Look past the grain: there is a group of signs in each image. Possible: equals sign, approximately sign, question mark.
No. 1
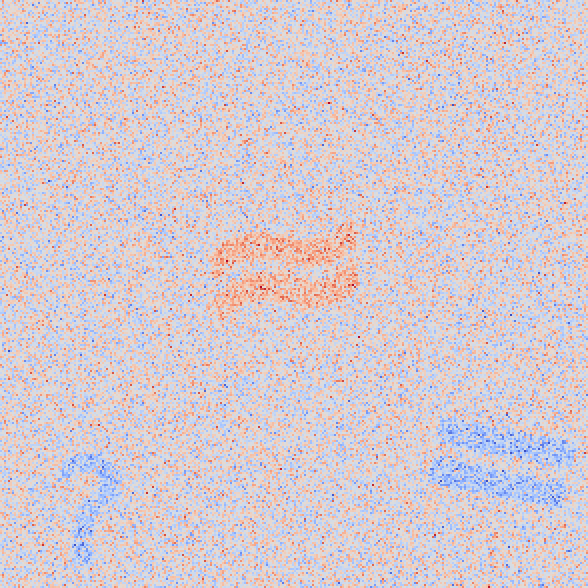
centre: red approximately sign; bottom left: blue question mark; bottom right: blue equals sign
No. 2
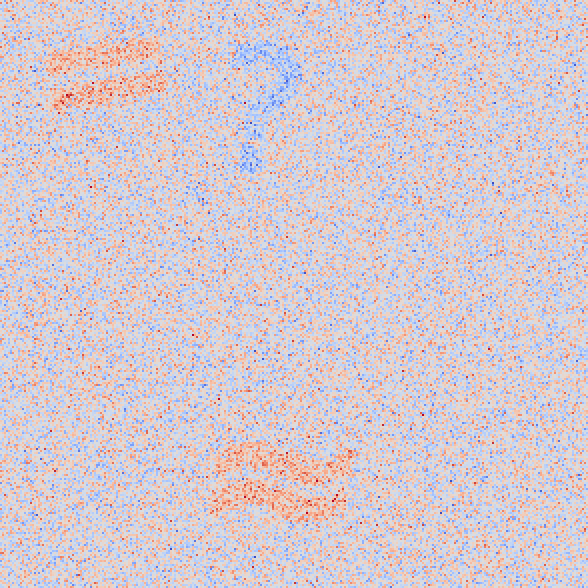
top left: red equals sign; top middle: blue question mark; bottom middle: red approximately sign
